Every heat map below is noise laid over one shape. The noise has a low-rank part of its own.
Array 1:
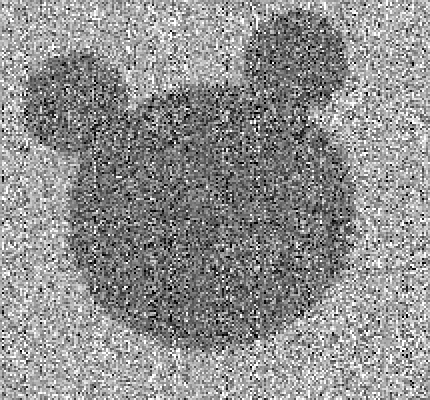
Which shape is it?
bear's head
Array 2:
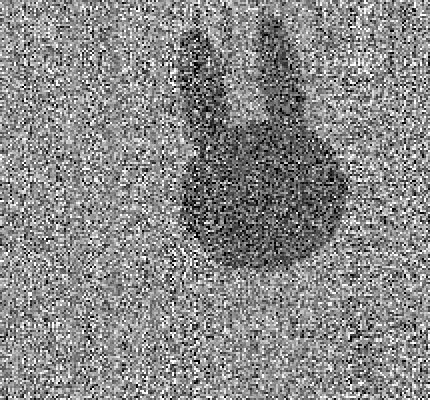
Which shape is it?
rabbit's head
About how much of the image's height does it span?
two thirds
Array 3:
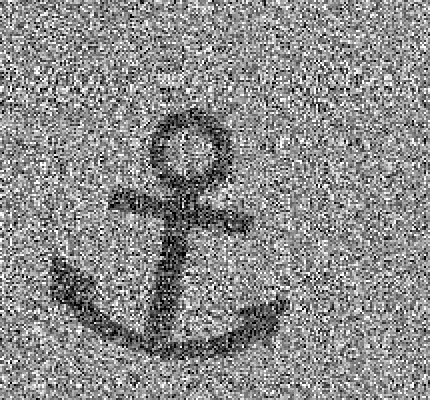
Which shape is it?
anchor
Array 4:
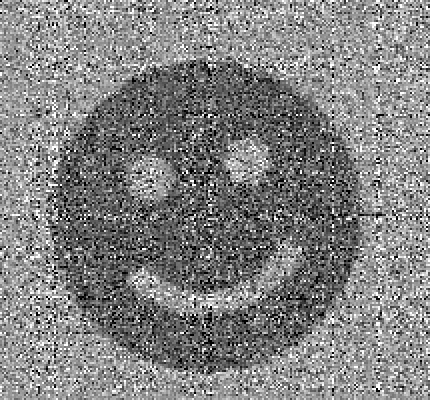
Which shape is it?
smiling face
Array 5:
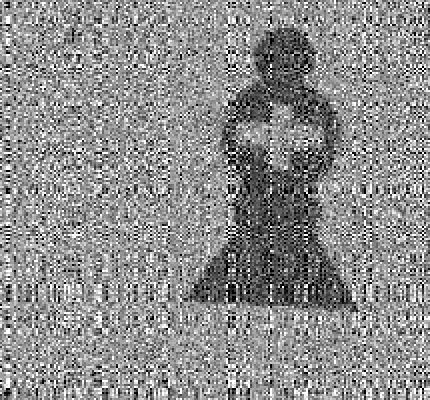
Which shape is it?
chess bishop
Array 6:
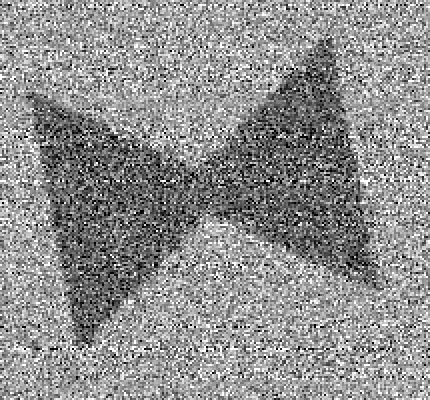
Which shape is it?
bow tie
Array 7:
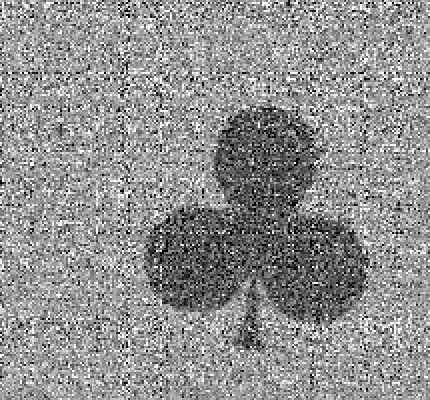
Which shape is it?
club
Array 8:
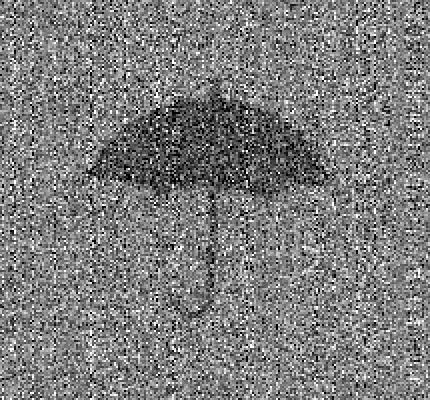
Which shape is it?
umbrella
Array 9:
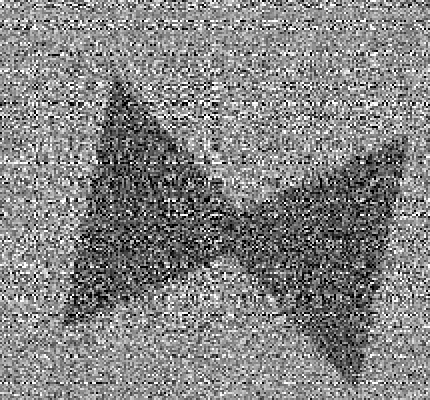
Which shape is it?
bow tie
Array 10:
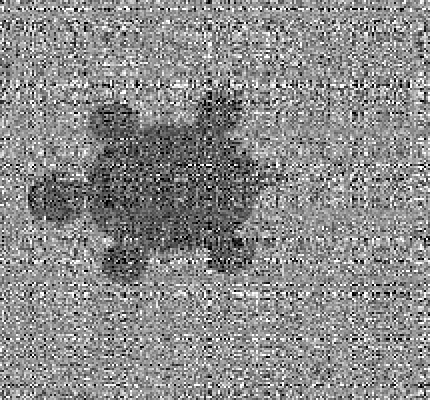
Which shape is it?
turtle
